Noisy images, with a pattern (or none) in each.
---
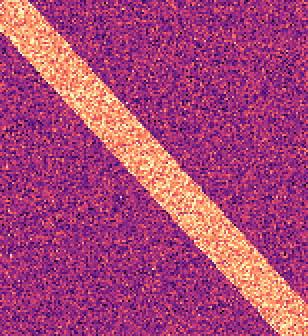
a diagonal band
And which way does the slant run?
top left to bottom right
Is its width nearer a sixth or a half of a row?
a sixth
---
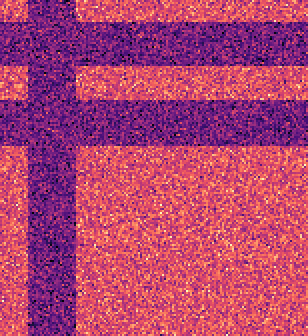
bands of rows crossing bands of columns
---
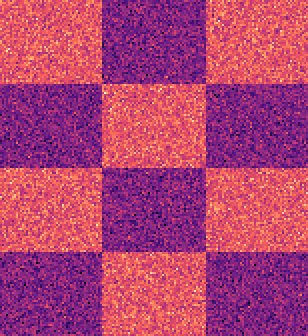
a checkerboard
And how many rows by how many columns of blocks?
4 by 3
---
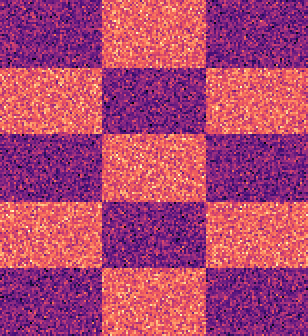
a checkerboard
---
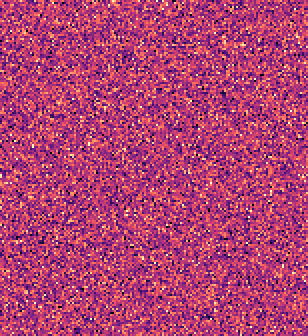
only noise
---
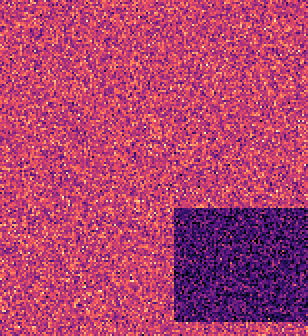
one block
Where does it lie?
bottom right
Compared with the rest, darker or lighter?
darker
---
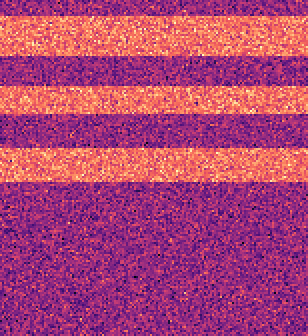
bands of rows
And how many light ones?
3
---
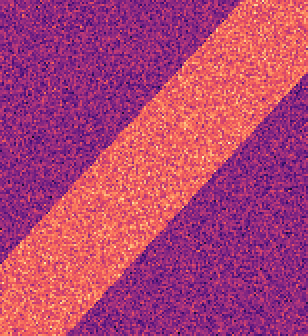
a diagonal band
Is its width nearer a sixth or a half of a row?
a half
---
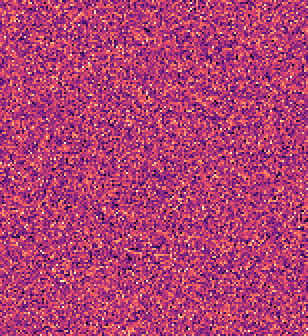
only noise
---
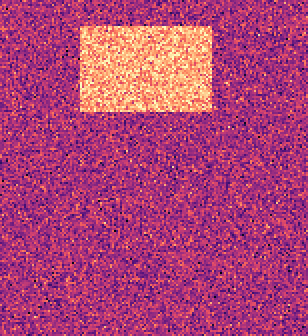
one block
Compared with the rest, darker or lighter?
lighter
